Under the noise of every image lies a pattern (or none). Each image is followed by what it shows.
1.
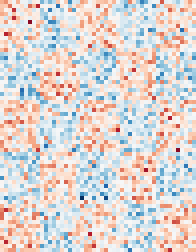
a checkerboard
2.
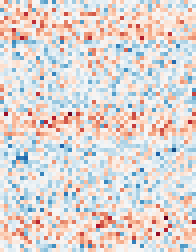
bands of rows
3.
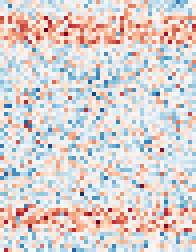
bands of rows
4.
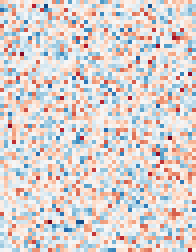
only noise
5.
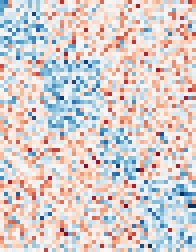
blocks along the diagonal
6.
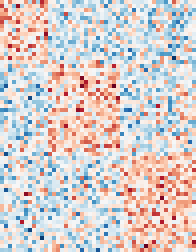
blocks along the diagonal
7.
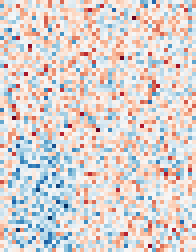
one block
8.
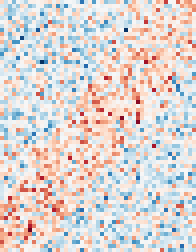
a diagonal band
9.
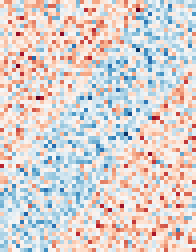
a diagonal band
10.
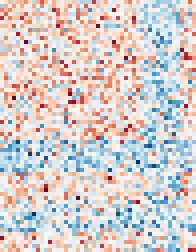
bands of rows crossing bands of columns
